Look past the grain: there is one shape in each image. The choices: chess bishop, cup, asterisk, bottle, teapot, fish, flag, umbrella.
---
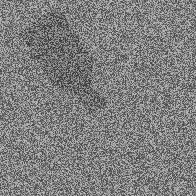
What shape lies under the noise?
bottle
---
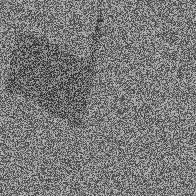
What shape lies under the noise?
flag
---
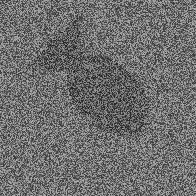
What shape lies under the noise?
fish
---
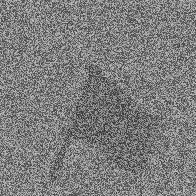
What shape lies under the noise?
flag
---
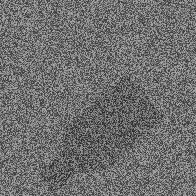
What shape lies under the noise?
bottle
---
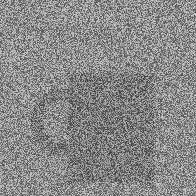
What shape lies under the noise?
cup
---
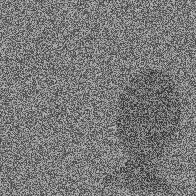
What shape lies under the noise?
fish
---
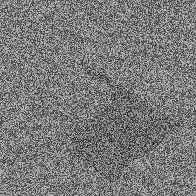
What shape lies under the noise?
flag
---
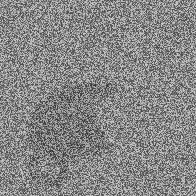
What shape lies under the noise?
teapot
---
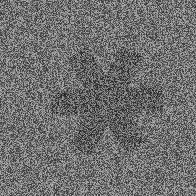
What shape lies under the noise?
asterisk
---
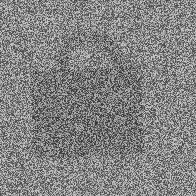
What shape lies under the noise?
cup
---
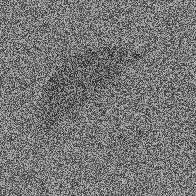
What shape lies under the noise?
umbrella
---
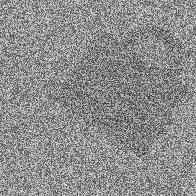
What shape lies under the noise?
cup
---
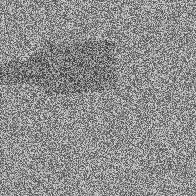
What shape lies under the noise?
bottle
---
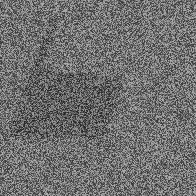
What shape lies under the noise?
flag
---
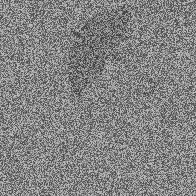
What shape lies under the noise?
umbrella
